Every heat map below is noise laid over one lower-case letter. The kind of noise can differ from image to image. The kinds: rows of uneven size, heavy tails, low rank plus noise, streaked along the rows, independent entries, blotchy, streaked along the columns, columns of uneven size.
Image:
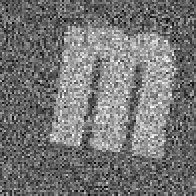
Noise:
low rank plus noise
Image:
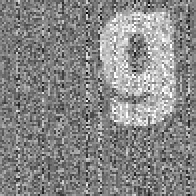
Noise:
columns of uneven size
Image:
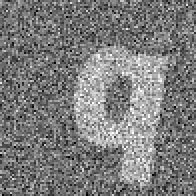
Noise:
independent entries
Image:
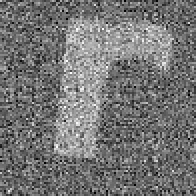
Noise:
low rank plus noise
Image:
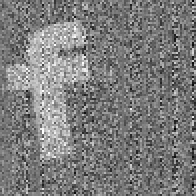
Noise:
columns of uneven size
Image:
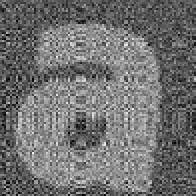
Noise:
low rank plus noise
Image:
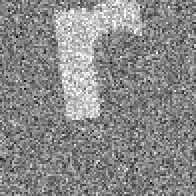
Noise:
independent entries
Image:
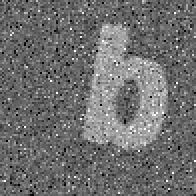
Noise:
heavy tails
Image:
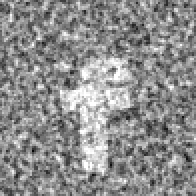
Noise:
blotchy
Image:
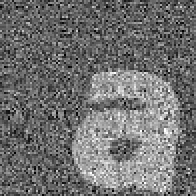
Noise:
low rank plus noise
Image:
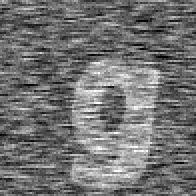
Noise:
streaked along the rows
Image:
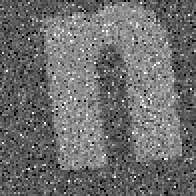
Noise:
heavy tails
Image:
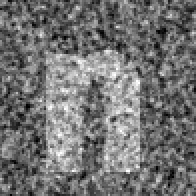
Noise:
blotchy
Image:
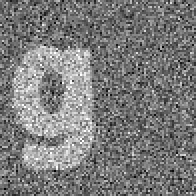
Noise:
independent entries
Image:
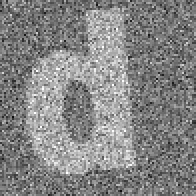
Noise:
independent entries
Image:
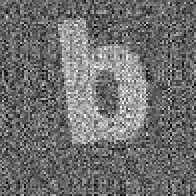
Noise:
low rank plus noise
